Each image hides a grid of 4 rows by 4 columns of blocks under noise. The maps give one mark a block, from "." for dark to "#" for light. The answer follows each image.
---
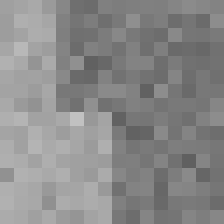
# . . .
# . . .
# # . .
# # . .
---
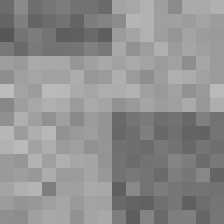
. . # #
# # # #
# # . .
# # . .
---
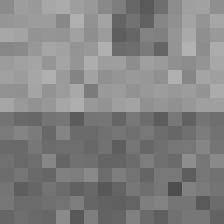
# # . #
# # # #
. . . .
. . . .
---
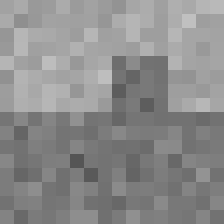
# # # #
# # . #
. . . .
. . . .
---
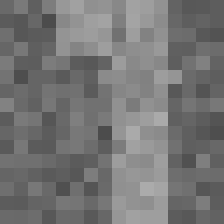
. # # .
. . # .
. . # .
. . # .
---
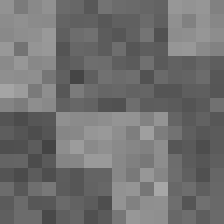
# . . #
# . . .
. # # .
. . # .
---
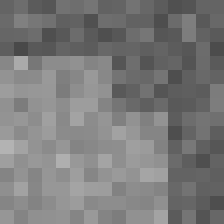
. . . .
# # . .
# # # .
# # # .
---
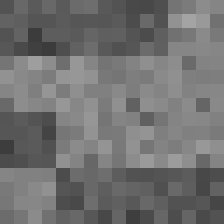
. . . #
# # # #
. # # #
# . . .
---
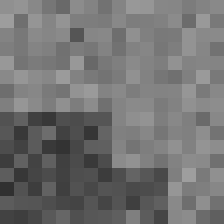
# # # #
# # # #
. . # #
. . . #
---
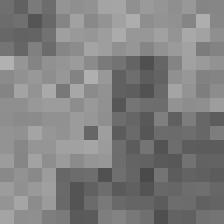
. # # #
# # . #
# # . .
# . . .
